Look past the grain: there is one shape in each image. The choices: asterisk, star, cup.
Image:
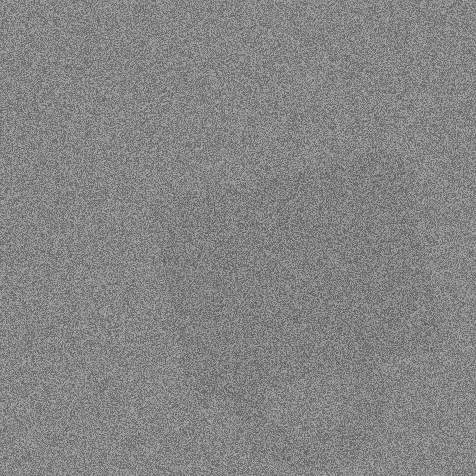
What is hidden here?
dark cup
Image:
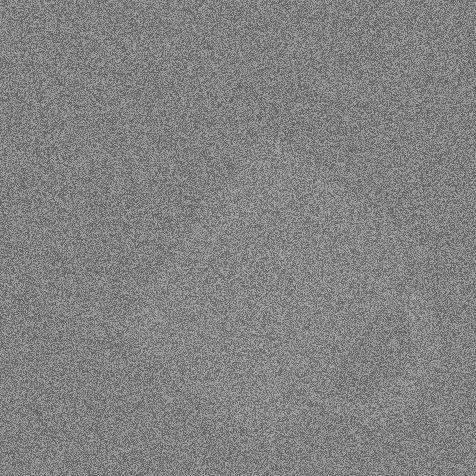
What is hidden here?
light cup
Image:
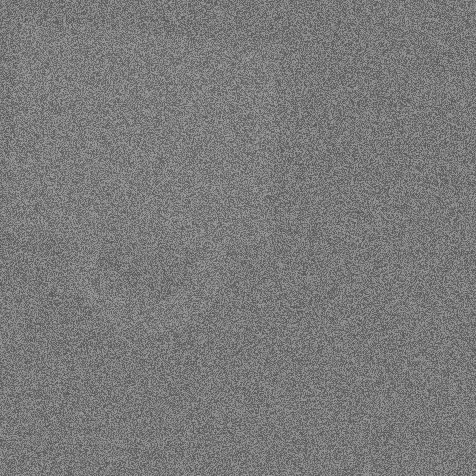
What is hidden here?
light cup
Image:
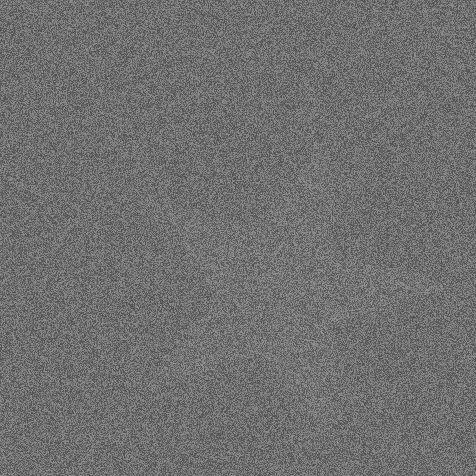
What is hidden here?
light star
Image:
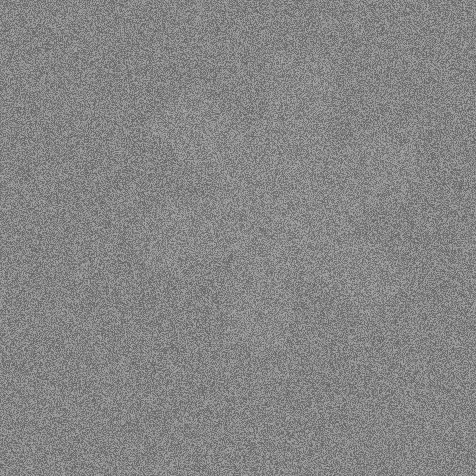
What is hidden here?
light asterisk
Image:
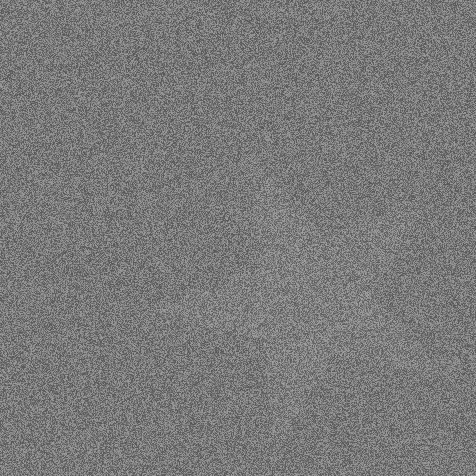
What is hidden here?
light star
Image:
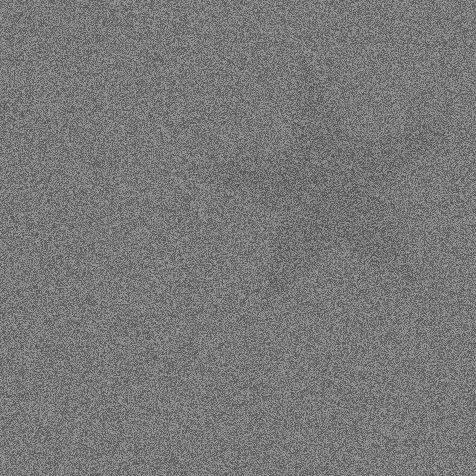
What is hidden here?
dark star
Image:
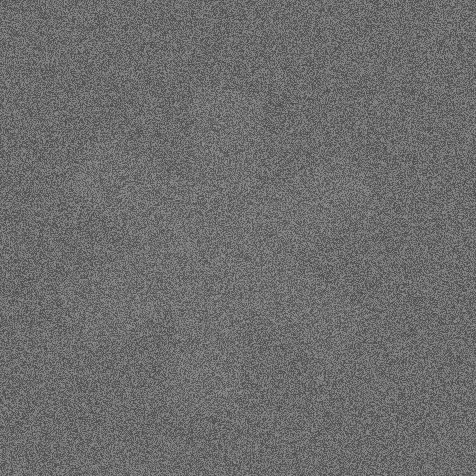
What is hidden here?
light asterisk
